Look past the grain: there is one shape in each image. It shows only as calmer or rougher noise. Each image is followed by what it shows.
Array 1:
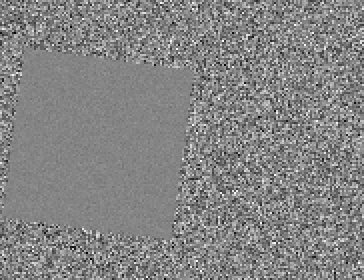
square
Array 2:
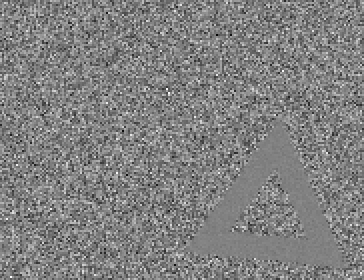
triangle frame
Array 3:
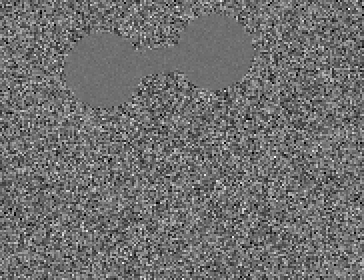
dumbbell
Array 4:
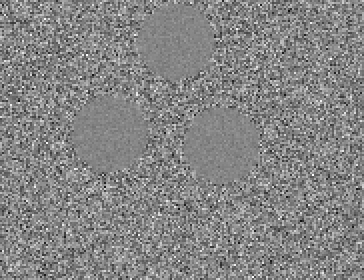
three dots
